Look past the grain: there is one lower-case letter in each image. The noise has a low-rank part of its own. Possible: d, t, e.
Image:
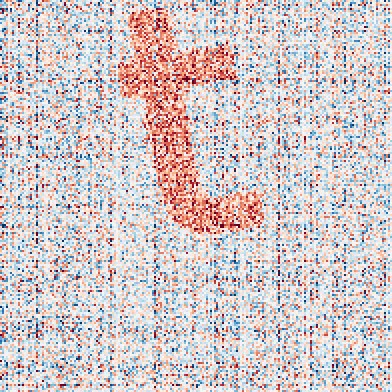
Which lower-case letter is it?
t
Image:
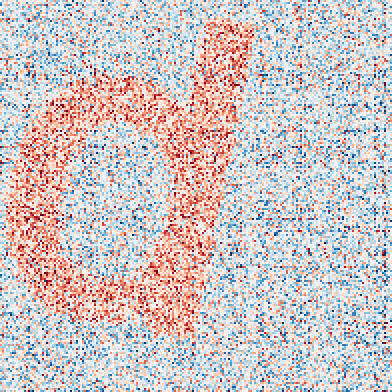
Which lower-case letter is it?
d
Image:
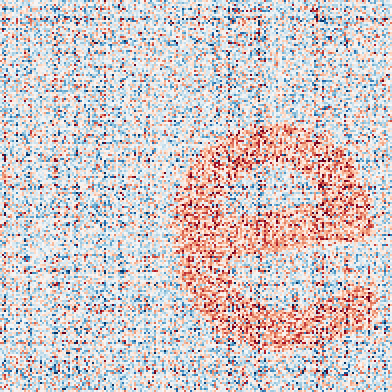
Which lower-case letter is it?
e
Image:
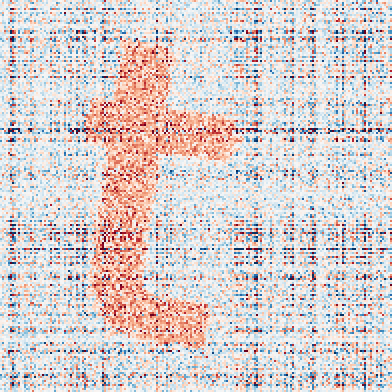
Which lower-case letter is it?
t
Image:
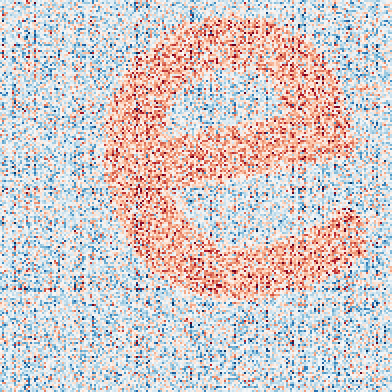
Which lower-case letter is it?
e
